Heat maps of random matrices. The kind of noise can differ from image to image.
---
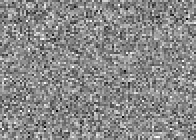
low rank plus noise
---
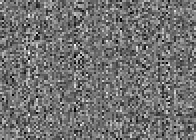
columns of uneven size
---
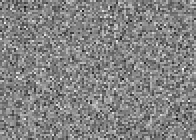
independent entries
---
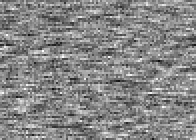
streaked along the rows
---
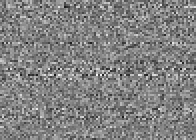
rows of uneven size
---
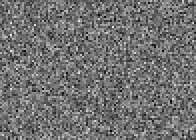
independent entries
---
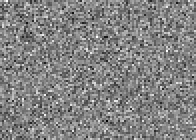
independent entries
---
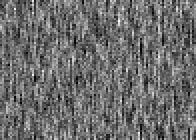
streaked along the columns
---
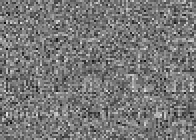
low rank plus noise
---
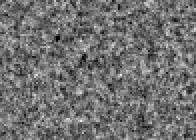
blotchy
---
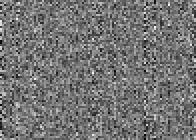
columns of uneven size
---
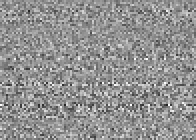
rows of uneven size
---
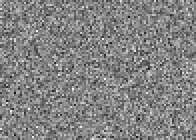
independent entries
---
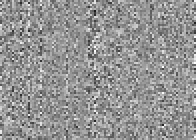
columns of uneven size
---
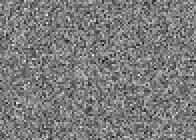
independent entries
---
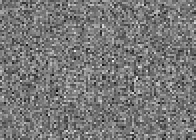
low rank plus noise
